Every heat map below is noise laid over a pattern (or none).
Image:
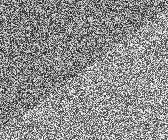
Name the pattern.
a sharp edge
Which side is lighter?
bottom right
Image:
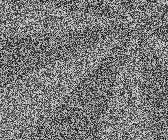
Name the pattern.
spokes from one point
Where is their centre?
top right
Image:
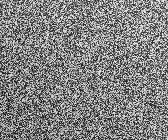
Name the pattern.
a smooth slope
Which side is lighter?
top right
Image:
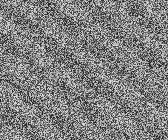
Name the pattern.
diagonal stripes
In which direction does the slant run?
top left to bottom right
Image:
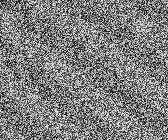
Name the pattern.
diagonal stripes
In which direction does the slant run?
top left to bottom right
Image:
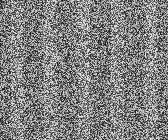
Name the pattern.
vertical stripes
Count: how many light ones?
5
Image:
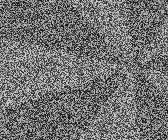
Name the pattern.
spokes from one point
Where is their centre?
middle right
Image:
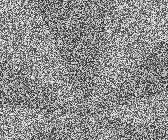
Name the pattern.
spokes from one point
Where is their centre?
bottom middle
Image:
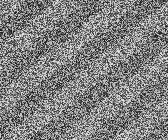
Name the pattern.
diagonal stripes
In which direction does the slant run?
bottom left to top right
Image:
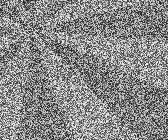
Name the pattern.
spokes from one point
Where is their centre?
top left
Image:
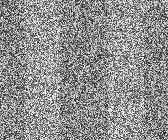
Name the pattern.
vertical stripes
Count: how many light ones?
2
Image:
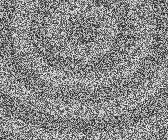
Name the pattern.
rings round one point
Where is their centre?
top middle
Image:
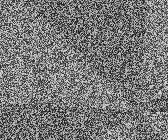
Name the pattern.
spokes from one point
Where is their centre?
bottom right
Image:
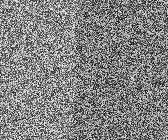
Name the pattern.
a sharp edge
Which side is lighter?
left
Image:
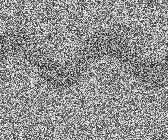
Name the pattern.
a wavy band
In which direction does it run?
left to right
